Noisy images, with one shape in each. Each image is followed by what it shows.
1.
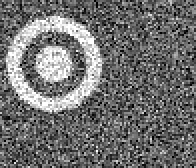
bullseye
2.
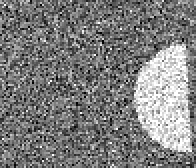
half disc
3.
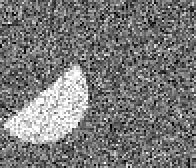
half disc
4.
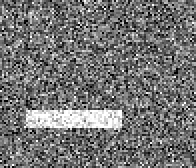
bar
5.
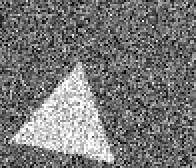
triangle
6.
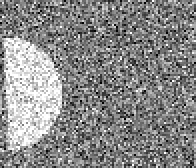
half disc
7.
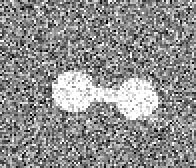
dumbbell
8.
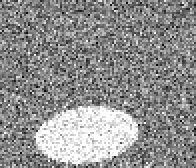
ellipse
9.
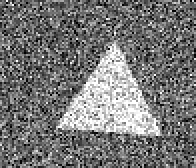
triangle
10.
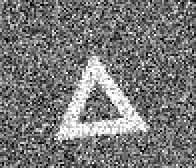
triangle frame
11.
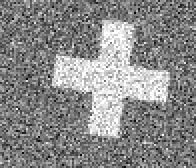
cross
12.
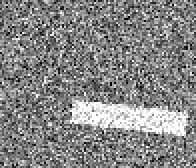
bar
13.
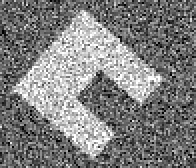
square with a notch
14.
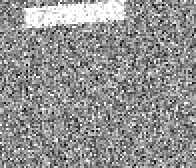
bar
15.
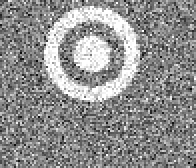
bullseye
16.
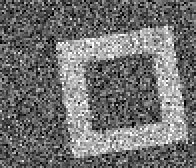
square frame
